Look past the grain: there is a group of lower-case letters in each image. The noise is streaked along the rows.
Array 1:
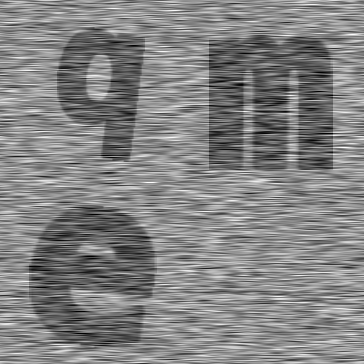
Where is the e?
bottom left
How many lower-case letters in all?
3
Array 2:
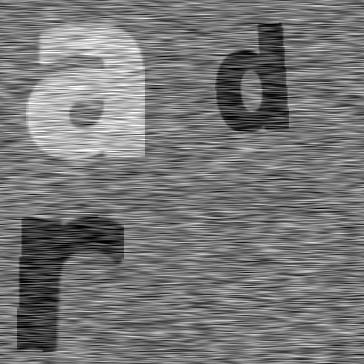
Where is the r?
bottom left
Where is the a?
top left
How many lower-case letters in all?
3
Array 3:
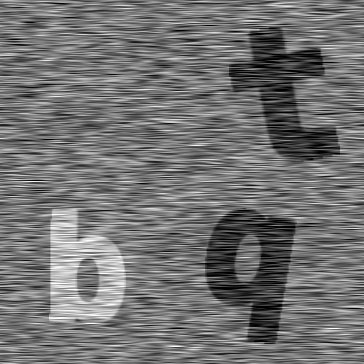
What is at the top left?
nothing
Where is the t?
top right
